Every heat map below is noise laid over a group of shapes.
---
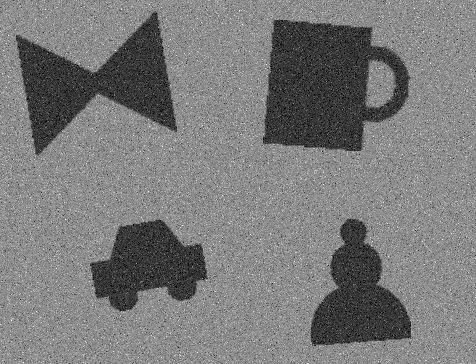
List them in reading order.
top left: bow tie; top right: cup; bottom left: car; bottom right: chess pawn
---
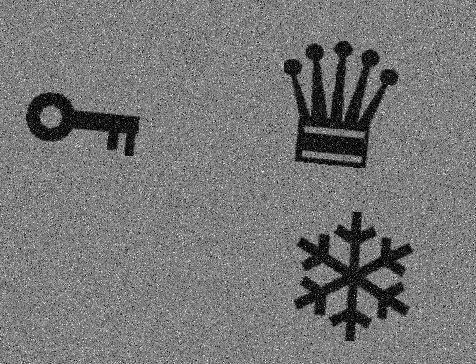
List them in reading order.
top left: key; top right: chess queen; bottom right: snowflake
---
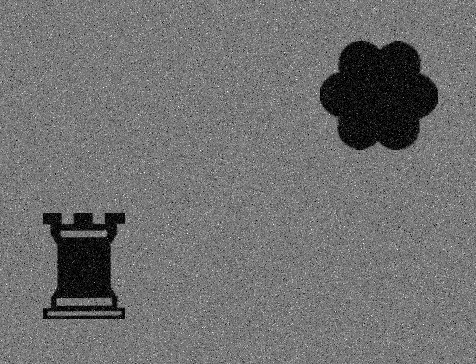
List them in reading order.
top right: flower; bottom left: chess rook
